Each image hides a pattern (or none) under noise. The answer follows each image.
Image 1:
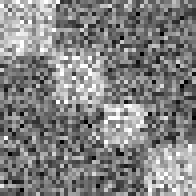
blocks along the diagonal
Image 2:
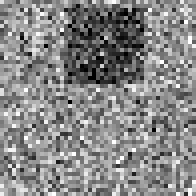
one block
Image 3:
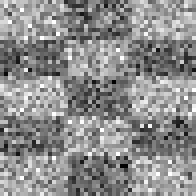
a checkerboard
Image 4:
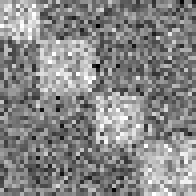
blocks along the diagonal
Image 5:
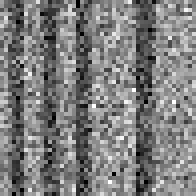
bands of columns
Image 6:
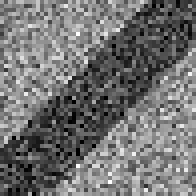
a diagonal band
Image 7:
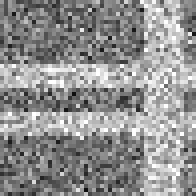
bands of rows crossing bands of columns
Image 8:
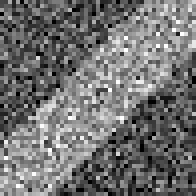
a diagonal band
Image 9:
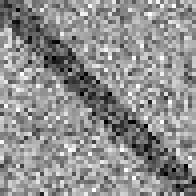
a diagonal band
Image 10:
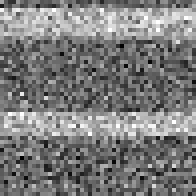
bands of rows
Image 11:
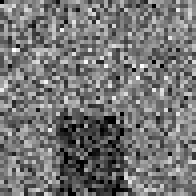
one block
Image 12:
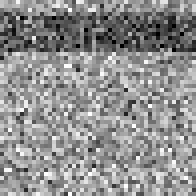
one band of rows
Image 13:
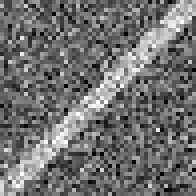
a diagonal band
